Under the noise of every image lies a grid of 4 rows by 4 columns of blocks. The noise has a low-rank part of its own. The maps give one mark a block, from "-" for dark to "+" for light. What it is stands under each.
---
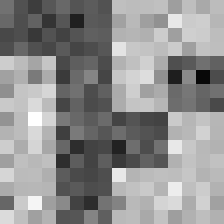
--++
+-+-
+--+
+-++
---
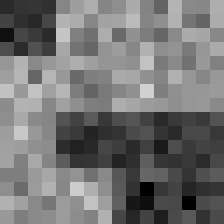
-+++
++++
+---
++--
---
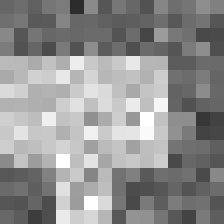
----
+++-
+++-
-+--
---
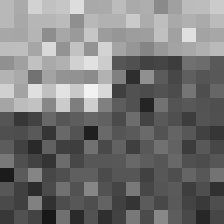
++++
++--
----
----
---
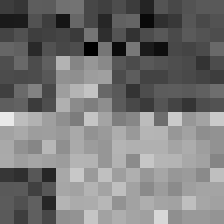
----
-+--
++++
-+++
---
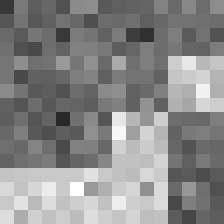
----
---+
--+-
+++-
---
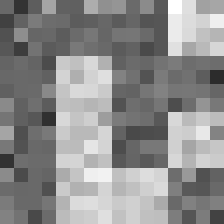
---+
-+--
-+-+
-++-
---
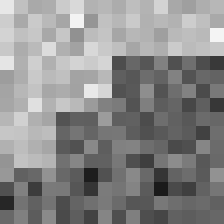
++++
++--
+---
----
